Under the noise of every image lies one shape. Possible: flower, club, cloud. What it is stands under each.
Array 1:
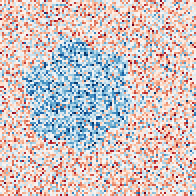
flower
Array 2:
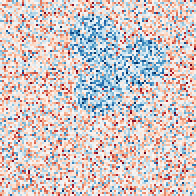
club
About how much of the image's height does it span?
half
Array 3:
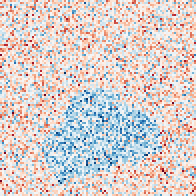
cloud
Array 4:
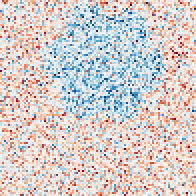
flower
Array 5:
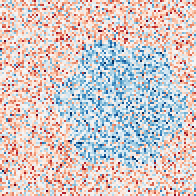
flower
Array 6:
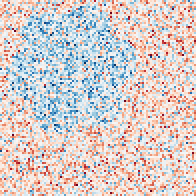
flower
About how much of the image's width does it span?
two thirds
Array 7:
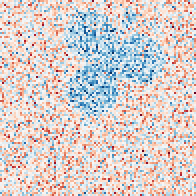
club
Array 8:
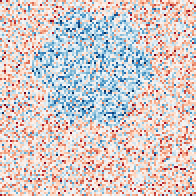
flower
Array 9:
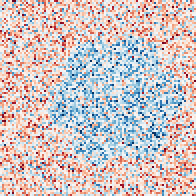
flower
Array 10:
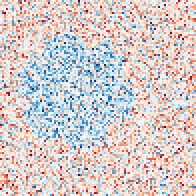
flower
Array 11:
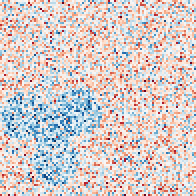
club
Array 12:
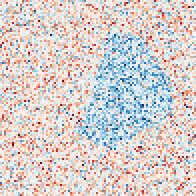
cloud
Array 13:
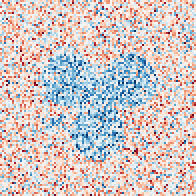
club
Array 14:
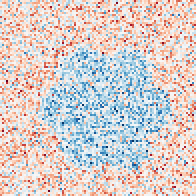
flower
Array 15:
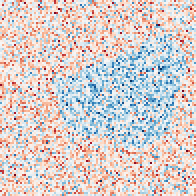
cloud
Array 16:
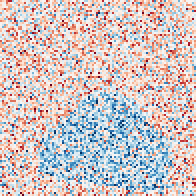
cloud
